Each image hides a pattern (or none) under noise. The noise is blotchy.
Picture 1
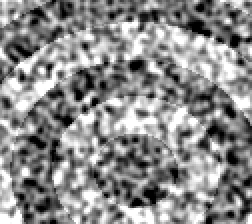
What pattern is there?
rings round one point
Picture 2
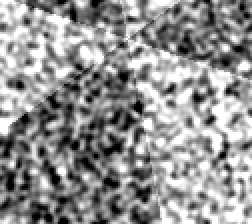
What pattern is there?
spokes from one point
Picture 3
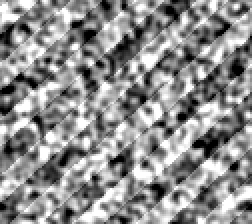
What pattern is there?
diagonal stripes
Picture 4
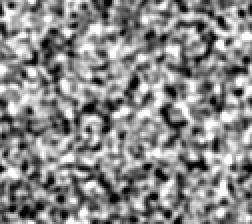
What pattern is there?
only noise
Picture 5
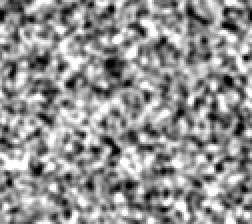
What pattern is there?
only noise
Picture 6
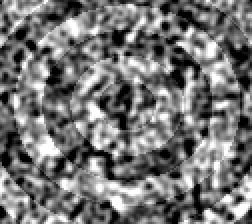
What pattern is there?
rings round one point
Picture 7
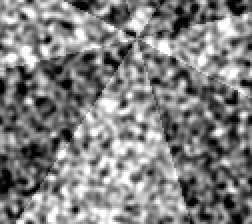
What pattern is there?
spokes from one point
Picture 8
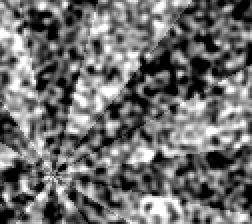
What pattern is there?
spokes from one point
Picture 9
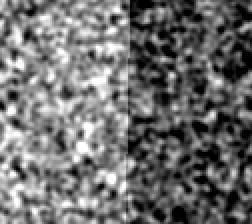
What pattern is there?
a sharp edge
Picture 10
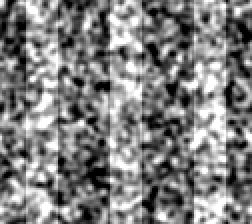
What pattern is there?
vertical stripes
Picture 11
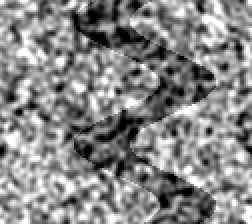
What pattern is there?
a wavy band
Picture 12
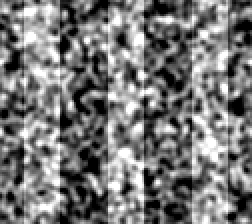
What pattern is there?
vertical stripes
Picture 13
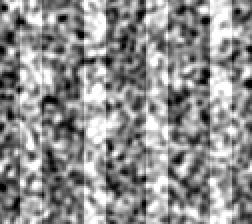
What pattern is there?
vertical stripes
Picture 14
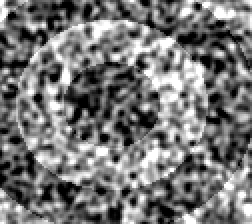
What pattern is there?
rings round one point
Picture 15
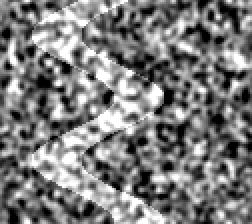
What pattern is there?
a wavy band
